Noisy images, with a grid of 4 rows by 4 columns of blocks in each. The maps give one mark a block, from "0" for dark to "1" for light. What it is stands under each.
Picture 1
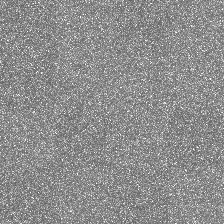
0 1 0 1
0 1 1 1
1 0 1 0
0 1 0 1
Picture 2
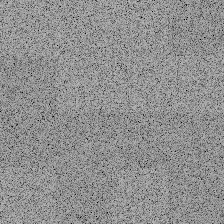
1 1 1 0
0 1 1 1
0 0 0 0
1 0 1 0
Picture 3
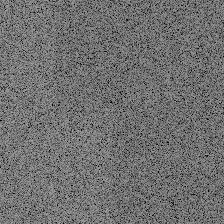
1 0 0 0
1 0 0 0
1 1 0 0
1 1 0 0
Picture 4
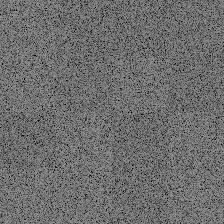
1 0 0 0
1 0 1 0
0 1 0 1
1 1 0 1
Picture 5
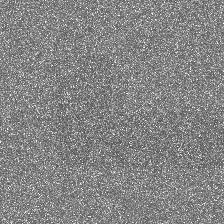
1 1 1 1
1 0 1 1
1 0 0 0
1 1 1 1
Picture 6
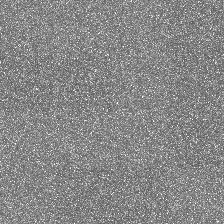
1 1 1 0
0 0 1 0
1 1 1 0
1 0 0 1
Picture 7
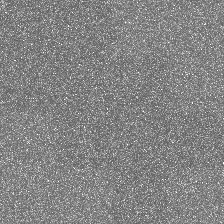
0 0 1 1
0 0 0 1
1 0 0 0
1 1 0 1
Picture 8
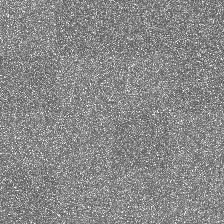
1 0 0 0
0 1 1 0
1 1 0 1
0 1 1 1
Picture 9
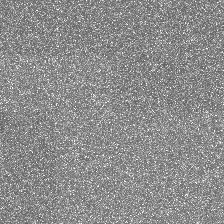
0 0 0 0
1 1 0 0
0 1 1 1
0 1 1 1
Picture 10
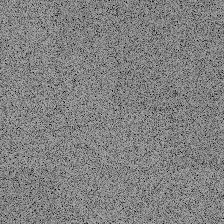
1 0 0 0
1 1 0 0
1 1 1 0
0 1 1 1
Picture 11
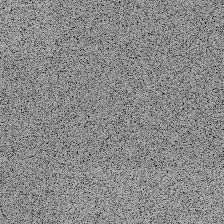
1 0 0 0
0 0 0 0
0 0 0 0
0 1 1 1
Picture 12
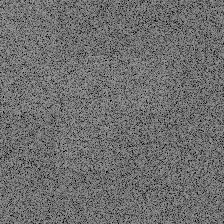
1 0 0 0
1 1 1 0
0 1 0 0
0 0 0 0
